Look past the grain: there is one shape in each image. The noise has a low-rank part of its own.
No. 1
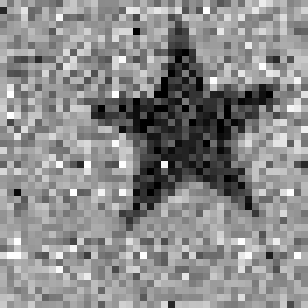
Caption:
dark star
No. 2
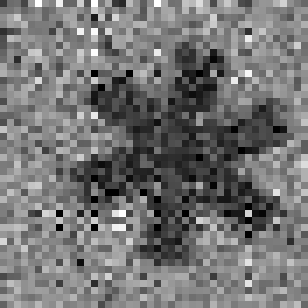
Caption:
dark asterisk
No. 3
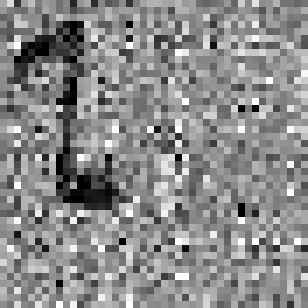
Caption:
dark musical note
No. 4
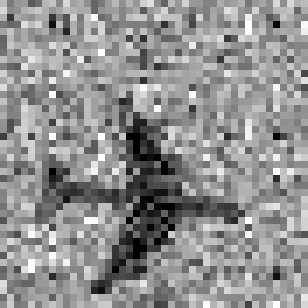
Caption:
dark airplane
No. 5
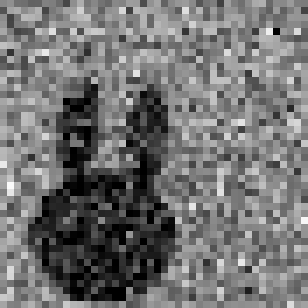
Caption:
dark rabbit's head
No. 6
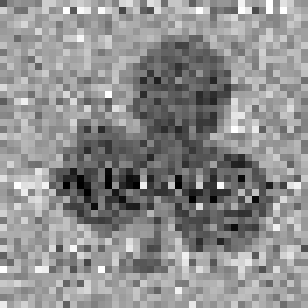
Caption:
dark club
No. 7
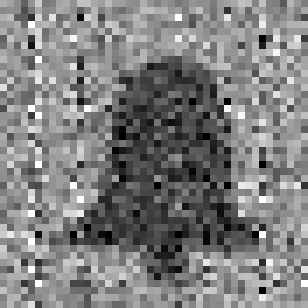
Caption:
dark bell
